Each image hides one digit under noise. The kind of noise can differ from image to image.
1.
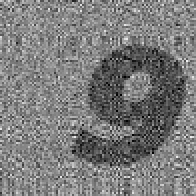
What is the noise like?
low rank plus noise
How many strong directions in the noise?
one
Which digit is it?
9
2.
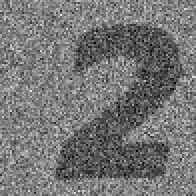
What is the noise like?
independent entries
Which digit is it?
2
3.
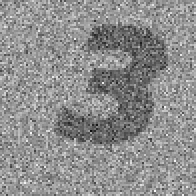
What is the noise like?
independent entries
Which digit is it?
3
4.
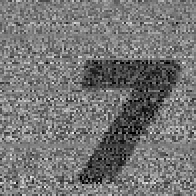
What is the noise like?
rows of uneven size
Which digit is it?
7
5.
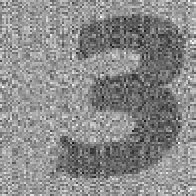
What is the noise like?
low rank plus noise
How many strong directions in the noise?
two
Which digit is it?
3
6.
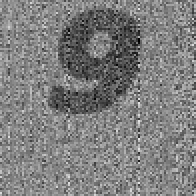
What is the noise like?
columns of uneven size
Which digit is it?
9
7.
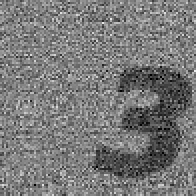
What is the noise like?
low rank plus noise
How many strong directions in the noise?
five to eight
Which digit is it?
3
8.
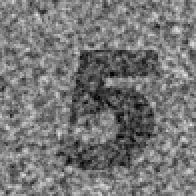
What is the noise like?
blotchy
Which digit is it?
5
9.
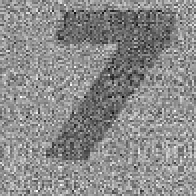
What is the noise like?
low rank plus noise
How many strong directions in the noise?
three or four
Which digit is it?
7
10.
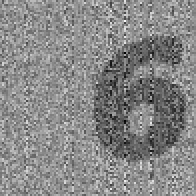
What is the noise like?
columns of uneven size
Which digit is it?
6
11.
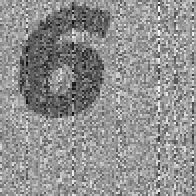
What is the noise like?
columns of uneven size
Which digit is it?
6
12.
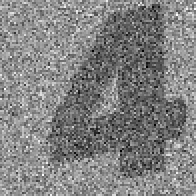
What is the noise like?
independent entries
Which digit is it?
4
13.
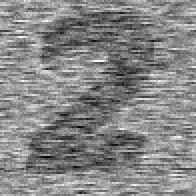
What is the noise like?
streaked along the rows
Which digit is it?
2
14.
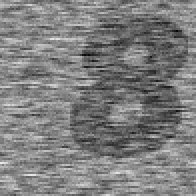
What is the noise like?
streaked along the rows
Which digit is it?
8
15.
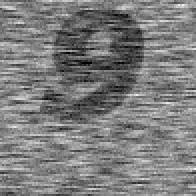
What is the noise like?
streaked along the rows
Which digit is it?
9
